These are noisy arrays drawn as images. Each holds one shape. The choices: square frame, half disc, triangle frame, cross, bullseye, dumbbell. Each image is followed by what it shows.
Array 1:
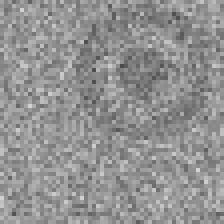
bullseye
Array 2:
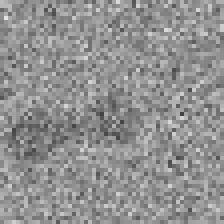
dumbbell
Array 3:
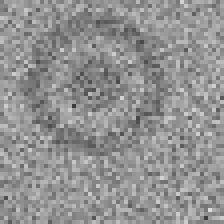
bullseye
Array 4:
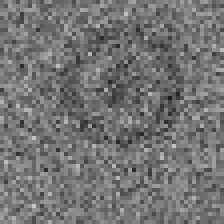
bullseye
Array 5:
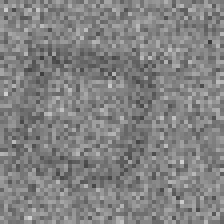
square frame
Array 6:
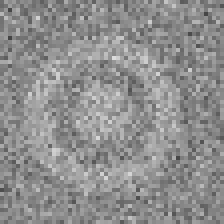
bullseye
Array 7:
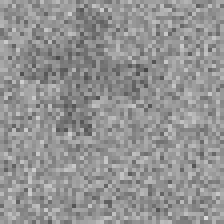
cross
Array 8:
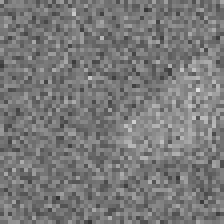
half disc
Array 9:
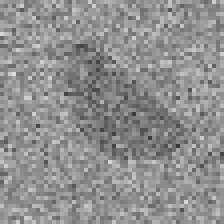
half disc
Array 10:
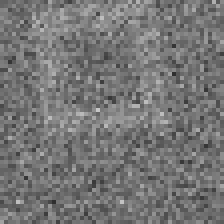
square frame
